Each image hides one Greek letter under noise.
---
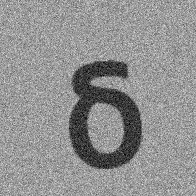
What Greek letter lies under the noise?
delta
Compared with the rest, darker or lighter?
darker
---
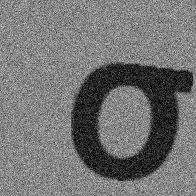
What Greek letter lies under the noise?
sigma
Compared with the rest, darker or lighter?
darker
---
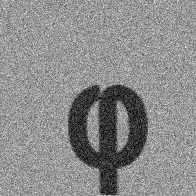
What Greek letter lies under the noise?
phi
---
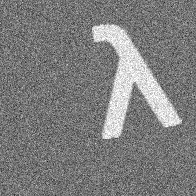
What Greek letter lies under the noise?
lambda
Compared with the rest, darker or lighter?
lighter
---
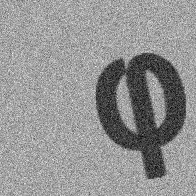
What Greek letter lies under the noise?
phi
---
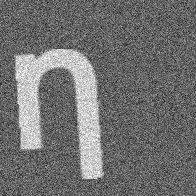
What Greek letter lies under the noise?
eta
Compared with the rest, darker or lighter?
lighter
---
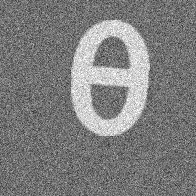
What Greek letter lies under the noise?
theta
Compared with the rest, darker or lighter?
lighter
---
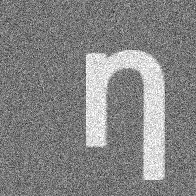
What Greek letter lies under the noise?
eta
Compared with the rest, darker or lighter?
lighter
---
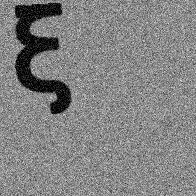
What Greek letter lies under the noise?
xi
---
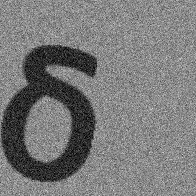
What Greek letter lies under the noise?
delta
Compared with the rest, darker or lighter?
darker
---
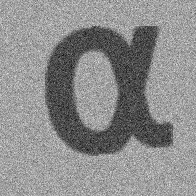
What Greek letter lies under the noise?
alpha
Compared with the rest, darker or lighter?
darker
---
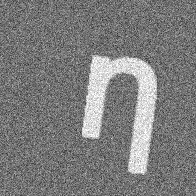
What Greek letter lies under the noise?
eta
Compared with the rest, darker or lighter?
lighter
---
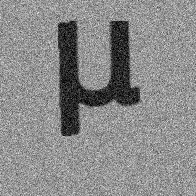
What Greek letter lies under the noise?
mu
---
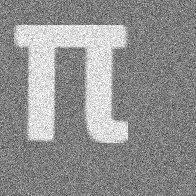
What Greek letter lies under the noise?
pi
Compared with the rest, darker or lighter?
lighter
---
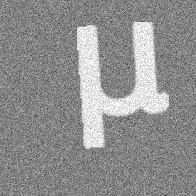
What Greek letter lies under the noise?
mu
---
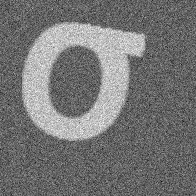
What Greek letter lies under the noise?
sigma
